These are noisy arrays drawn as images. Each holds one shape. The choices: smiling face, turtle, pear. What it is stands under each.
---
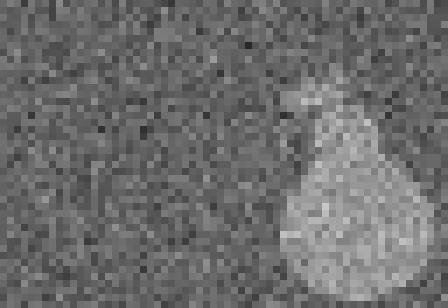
light pear
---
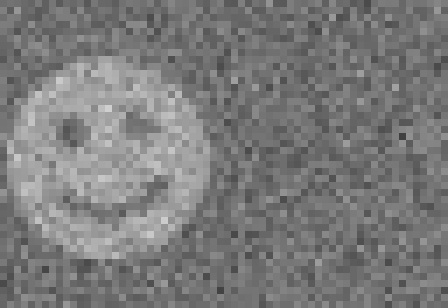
light smiling face
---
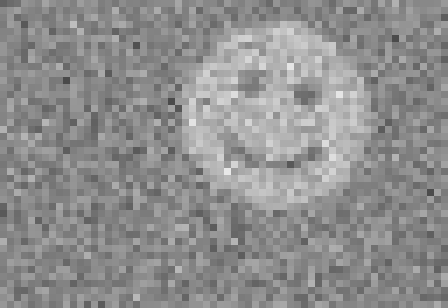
light smiling face
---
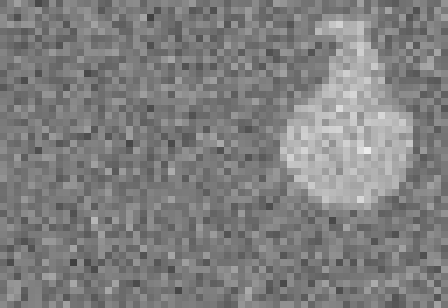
light pear
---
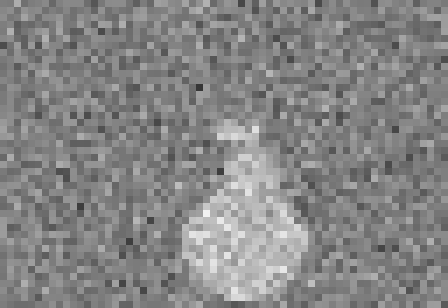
light pear
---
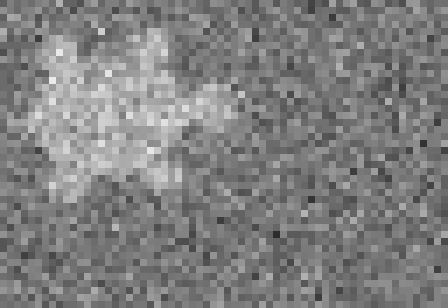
light turtle
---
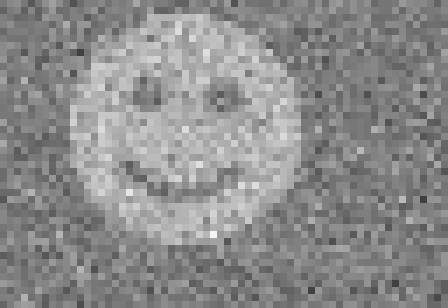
light smiling face
